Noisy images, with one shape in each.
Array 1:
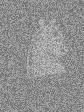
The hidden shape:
chess knight
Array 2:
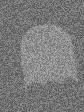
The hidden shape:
ghost
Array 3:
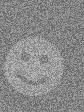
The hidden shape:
smiling face
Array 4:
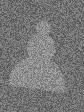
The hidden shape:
chess pawn
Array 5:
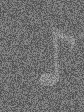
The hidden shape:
musical note
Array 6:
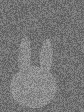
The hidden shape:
rabbit's head
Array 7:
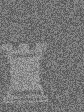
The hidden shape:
chess rook
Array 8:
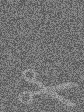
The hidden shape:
pair of scissors
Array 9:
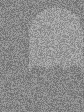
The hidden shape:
ghost
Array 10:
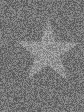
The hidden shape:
star
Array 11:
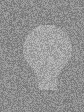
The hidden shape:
light bulb
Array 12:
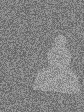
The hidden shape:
chess pawn
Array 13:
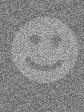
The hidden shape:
smiling face
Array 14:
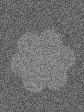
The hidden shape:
flower
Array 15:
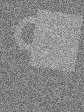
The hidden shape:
cup
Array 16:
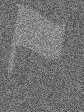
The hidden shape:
flag
